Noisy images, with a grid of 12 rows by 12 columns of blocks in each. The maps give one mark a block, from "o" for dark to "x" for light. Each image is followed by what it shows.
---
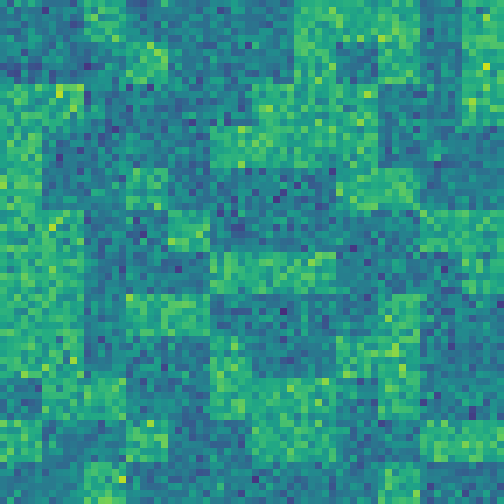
o o x o o o o x x x o x
o o o x o o o x o x o x
x x o o o o x x x o o x
x o o o o x x x x o o o
x o o x o o o o x x o o
x x o o x o o o o o x x
x x o o o x x x o o o x
x x o x x o o o o x o o
x x o o o x o o x x o o
o x x o o x x x o x o o
x o o x o o x x o o x x
o o x o o o o o o x o o
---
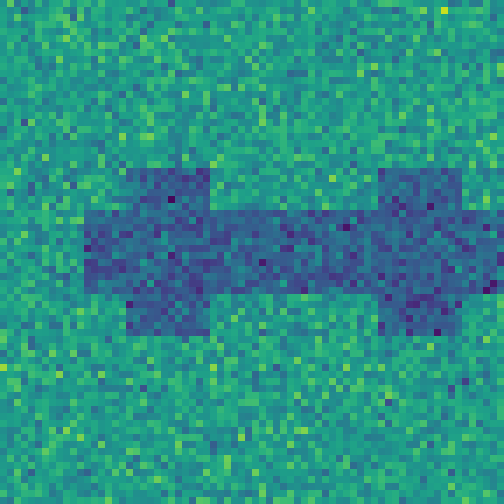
x x x x x x x x x x x x
x x x x x x x x x x x x
x x x x x x x x x x x x
x x x x x x x x x x x x
x x x o o x x x x o o x
x x o o o o o o o o o o
x x o o o o o o o o o o
x x x o o x x x x o o x
x x x x x x x x x x x x
x x x x x x x x x x x x
x x x x x x x x x x x x
x x x x x x x x x x x x
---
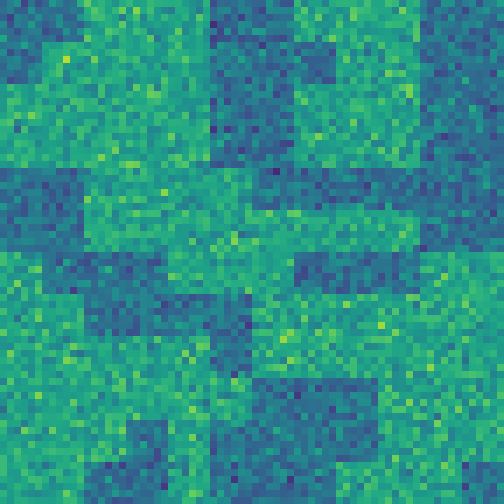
o o x x x o o x x x o o
o x x x x o o o x x o o
x x x x x o o x x x o o
x x x x x o o x x x o o
o o x x x x o o o o o o
o o x x x x x x x x o o
x o o o x x x o o o x x
x x o o o o x x x x x x
x x x x x o x x x x x x
x x x x x x o o o x x x
x x x o x o o o o x x x
x x o o x o o o x x x o
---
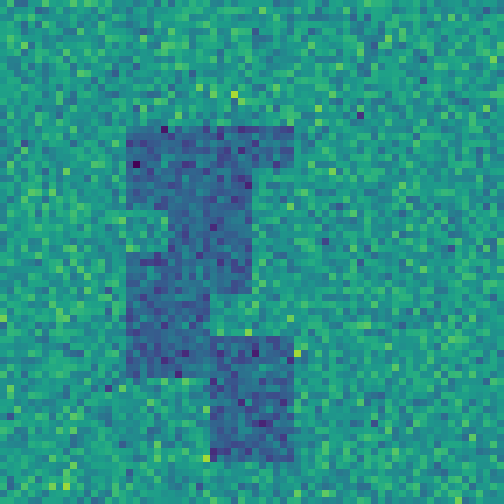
x x x x x x x x x x x x
x x x x x x x x x x x x
x x x x x x x x x x x x
x x x o o o o x x x x x
x x x o o o x x x x x x
x x x x o o x x x x x x
x x x o o o x x x x x x
x x x o o x x x x x x x
x x x o o o o x x x x x
x x x x x o o x x x x x
x x x x x o o x x x x x
x x x x x x x x x x x x
